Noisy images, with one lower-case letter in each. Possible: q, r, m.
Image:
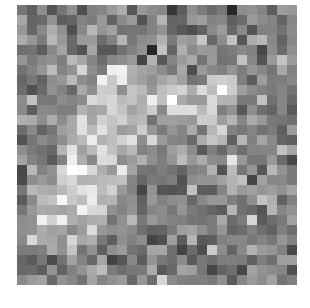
light r
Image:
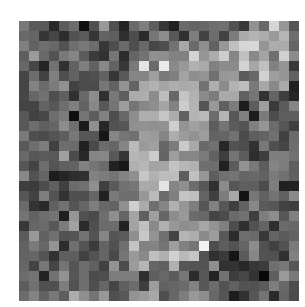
light r
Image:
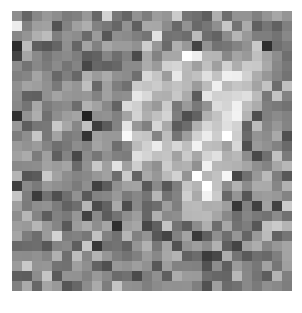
light q
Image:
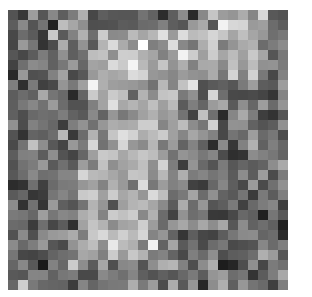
light r
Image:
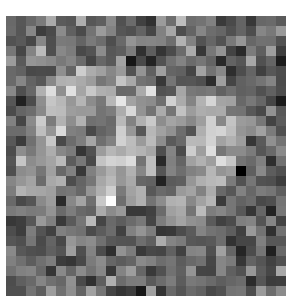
light m
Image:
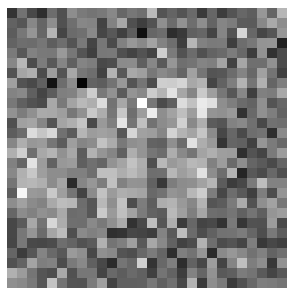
light m
